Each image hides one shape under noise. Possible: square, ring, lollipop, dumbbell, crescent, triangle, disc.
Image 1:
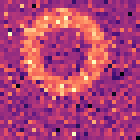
ring
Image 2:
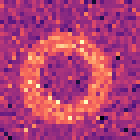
ring
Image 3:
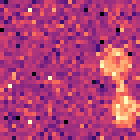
dumbbell
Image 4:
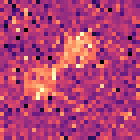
dumbbell
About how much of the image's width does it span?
half
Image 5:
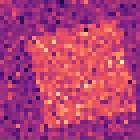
square
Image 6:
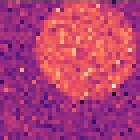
disc
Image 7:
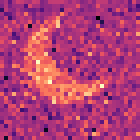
crescent
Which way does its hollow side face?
up and right
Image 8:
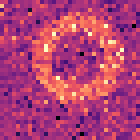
ring
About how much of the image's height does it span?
two thirds
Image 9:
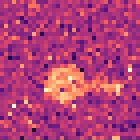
lollipop
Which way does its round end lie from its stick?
left
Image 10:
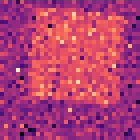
square
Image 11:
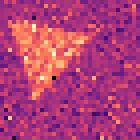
triangle
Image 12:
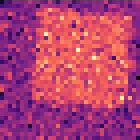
square
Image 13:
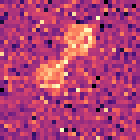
dumbbell
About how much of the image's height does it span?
half
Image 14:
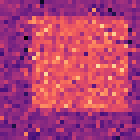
square
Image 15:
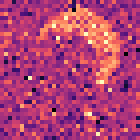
crescent
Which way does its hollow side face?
down and left
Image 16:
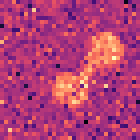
dumbbell
